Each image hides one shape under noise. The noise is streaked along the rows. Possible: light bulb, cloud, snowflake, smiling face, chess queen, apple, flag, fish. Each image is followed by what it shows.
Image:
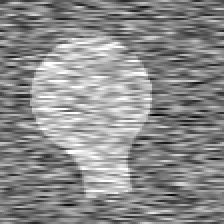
light bulb
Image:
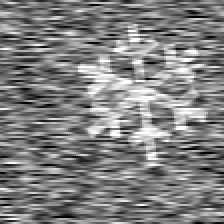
snowflake
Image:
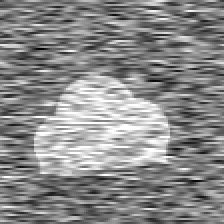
cloud
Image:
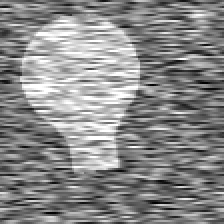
light bulb
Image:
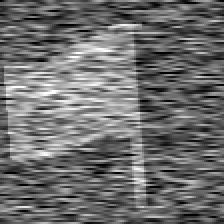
flag
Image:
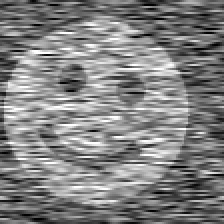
smiling face
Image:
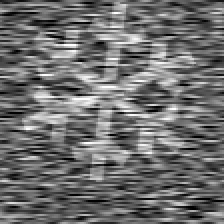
snowflake
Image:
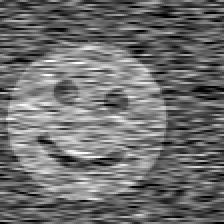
smiling face
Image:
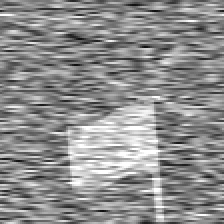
flag
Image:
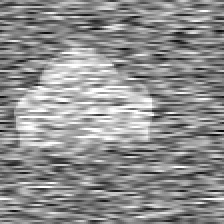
cloud
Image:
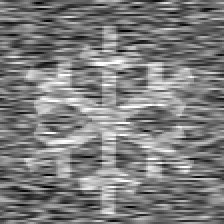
snowflake
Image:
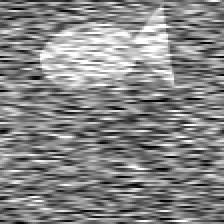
fish
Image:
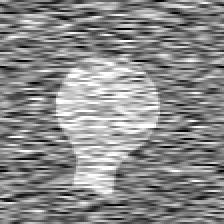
light bulb
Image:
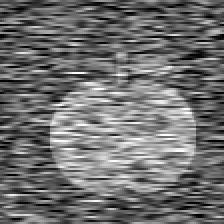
apple
